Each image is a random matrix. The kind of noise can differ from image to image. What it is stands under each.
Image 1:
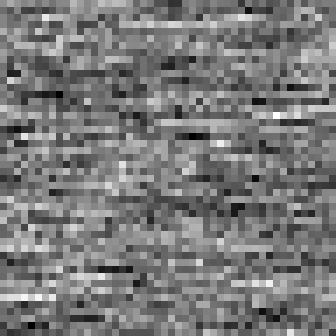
streaked along the rows
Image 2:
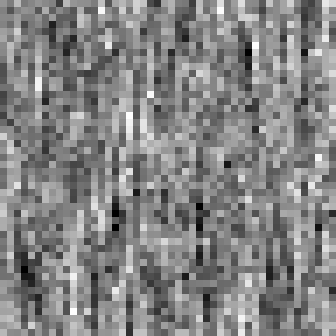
streaked along the columns
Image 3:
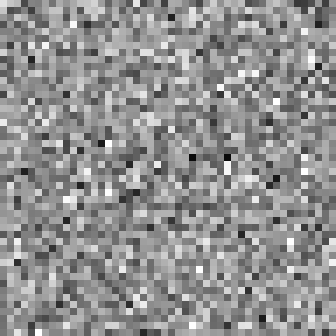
independent entries
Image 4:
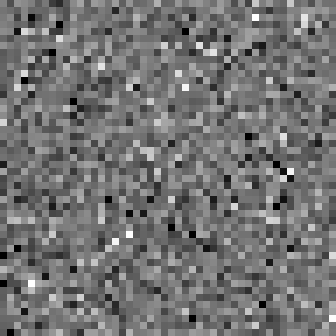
heavy tails
